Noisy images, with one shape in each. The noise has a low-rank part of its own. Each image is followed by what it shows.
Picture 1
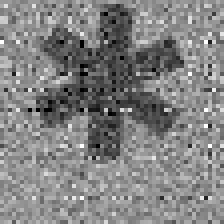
asterisk
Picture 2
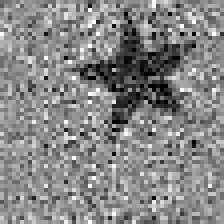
star
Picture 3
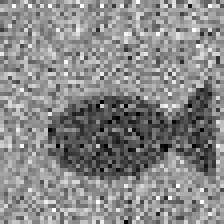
fish
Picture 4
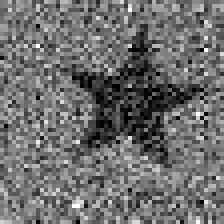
star
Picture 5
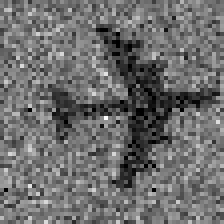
airplane
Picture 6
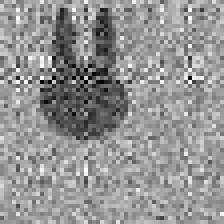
rabbit's head
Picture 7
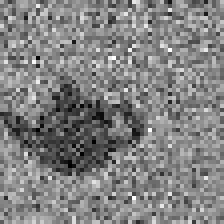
teapot
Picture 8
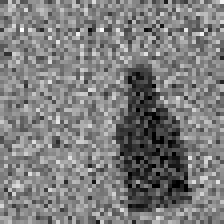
bottle
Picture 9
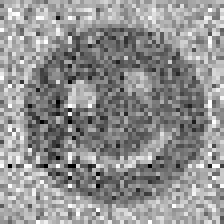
smiling face
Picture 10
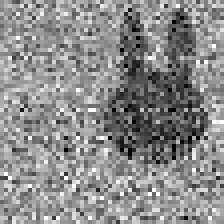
rabbit's head
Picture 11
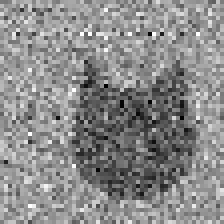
cat's head
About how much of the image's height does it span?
two thirds
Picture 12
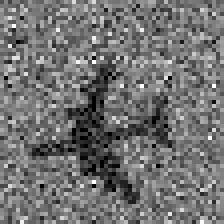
airplane
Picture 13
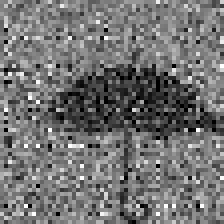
umbrella
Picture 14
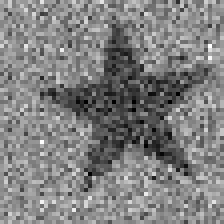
star
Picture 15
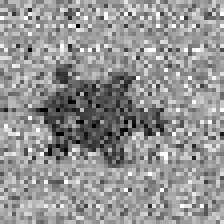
turtle
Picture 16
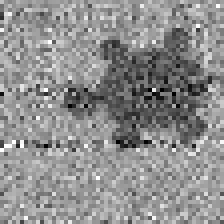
turtle
